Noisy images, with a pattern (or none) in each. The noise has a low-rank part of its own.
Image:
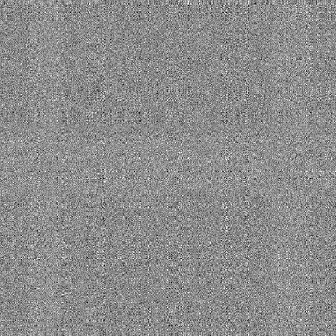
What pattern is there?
bands of rows crossing bands of columns
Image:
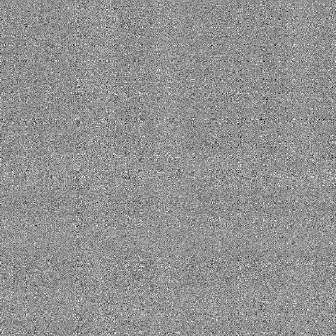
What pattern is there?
bands of rows crossing bands of columns
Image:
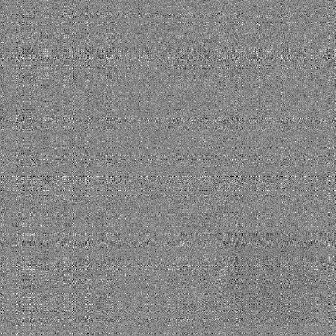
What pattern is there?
one block
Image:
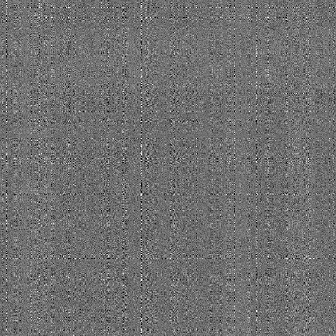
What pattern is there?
bands of rows crossing bands of columns
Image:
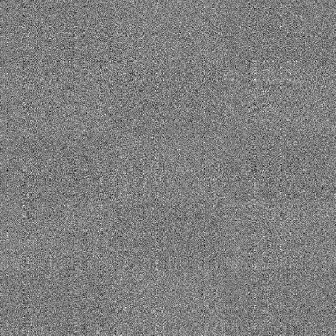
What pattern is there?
a checkerboard
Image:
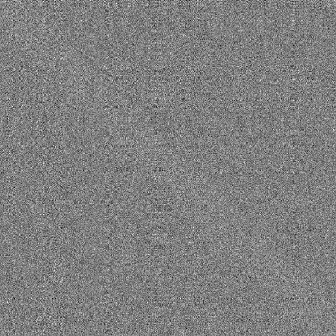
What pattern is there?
a diagonal band
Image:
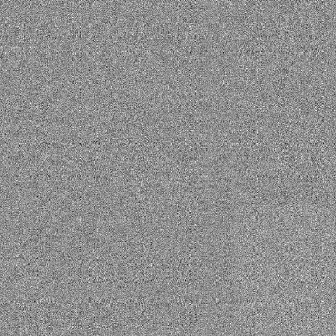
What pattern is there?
one block
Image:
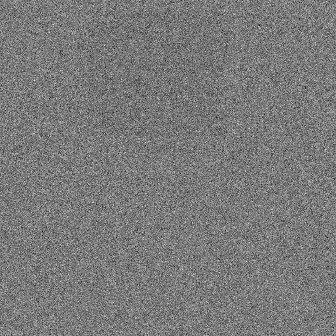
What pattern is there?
one block
